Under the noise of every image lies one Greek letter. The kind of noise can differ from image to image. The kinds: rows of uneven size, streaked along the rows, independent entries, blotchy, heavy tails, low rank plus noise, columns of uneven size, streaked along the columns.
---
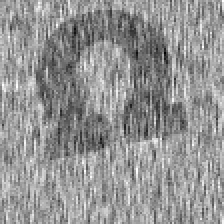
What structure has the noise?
streaked along the columns
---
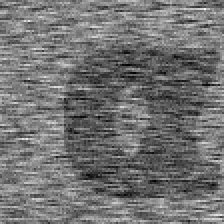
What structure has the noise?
streaked along the rows
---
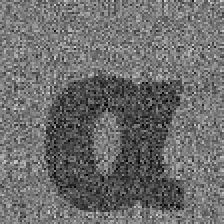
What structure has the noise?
low rank plus noise
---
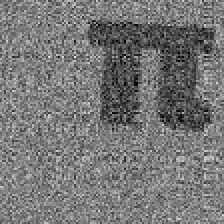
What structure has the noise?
low rank plus noise
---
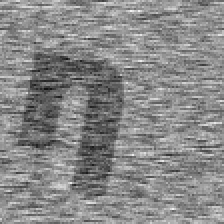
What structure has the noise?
streaked along the rows
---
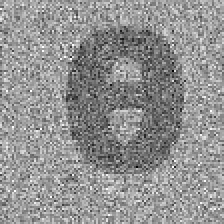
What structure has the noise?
low rank plus noise
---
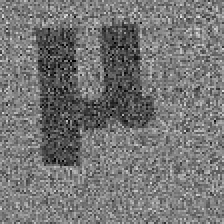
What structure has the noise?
low rank plus noise
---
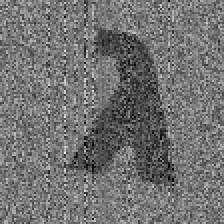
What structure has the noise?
columns of uneven size
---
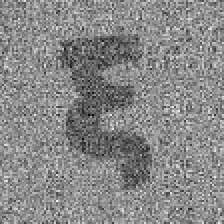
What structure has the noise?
low rank plus noise
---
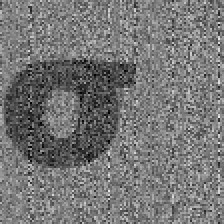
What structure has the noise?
columns of uneven size
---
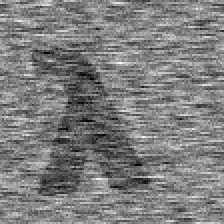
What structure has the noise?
streaked along the rows
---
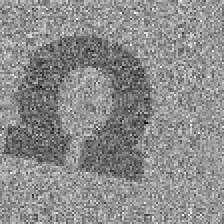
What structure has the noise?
low rank plus noise
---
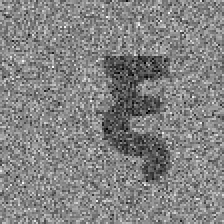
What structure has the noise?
independent entries
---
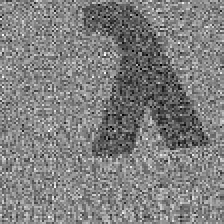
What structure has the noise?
low rank plus noise
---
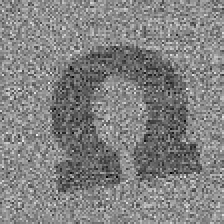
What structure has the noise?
low rank plus noise
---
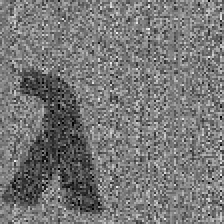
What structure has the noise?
columns of uneven size
